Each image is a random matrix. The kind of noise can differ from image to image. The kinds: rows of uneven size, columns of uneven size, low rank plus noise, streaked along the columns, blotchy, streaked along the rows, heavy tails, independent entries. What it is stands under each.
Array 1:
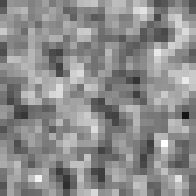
blotchy
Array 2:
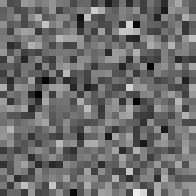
independent entries
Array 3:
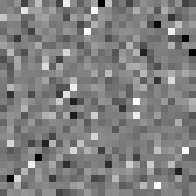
heavy tails
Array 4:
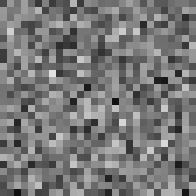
independent entries
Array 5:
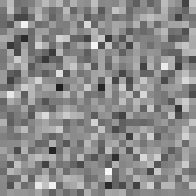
low rank plus noise
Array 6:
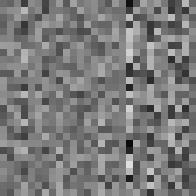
columns of uneven size
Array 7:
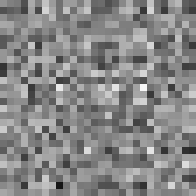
low rank plus noise
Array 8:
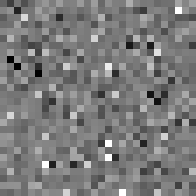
heavy tails
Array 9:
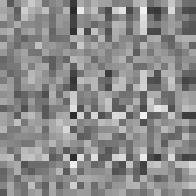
low rank plus noise
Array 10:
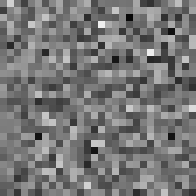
independent entries
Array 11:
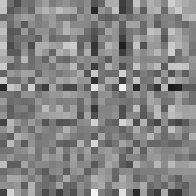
low rank plus noise
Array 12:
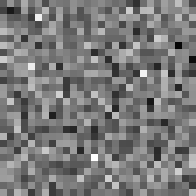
independent entries
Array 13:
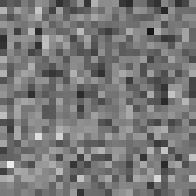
low rank plus noise
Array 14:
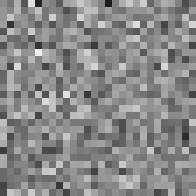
low rank plus noise
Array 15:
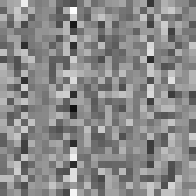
columns of uneven size
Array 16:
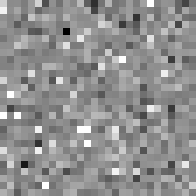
heavy tails
